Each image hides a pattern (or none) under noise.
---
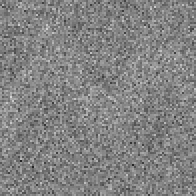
a wavy band
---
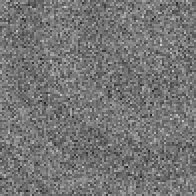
rings round one point
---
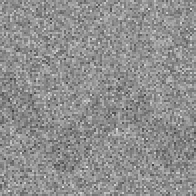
a wavy band
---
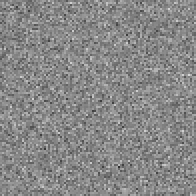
only noise
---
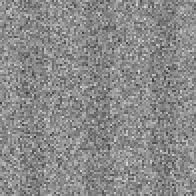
vertical stripes
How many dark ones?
3
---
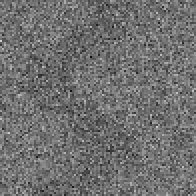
a wavy band
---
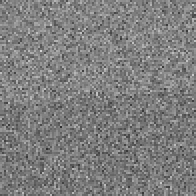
a sharp edge
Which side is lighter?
top
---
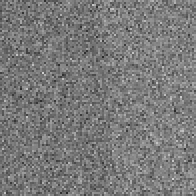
a sharp edge
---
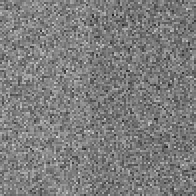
a sharp edge
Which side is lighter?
left
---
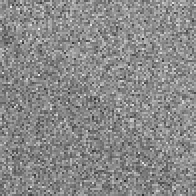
a sharp edge
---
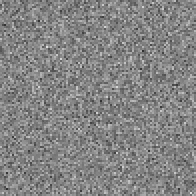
only noise
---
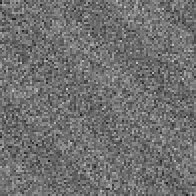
diagonal stripes
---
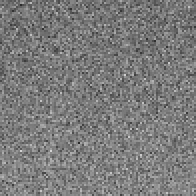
a smooth slope
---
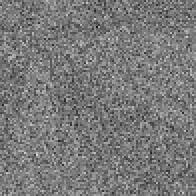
spokes from one point
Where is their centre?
top left
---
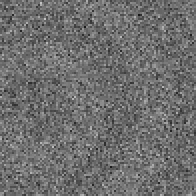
rings round one point
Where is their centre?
middle left
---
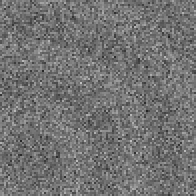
rings round one point
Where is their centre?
bottom left
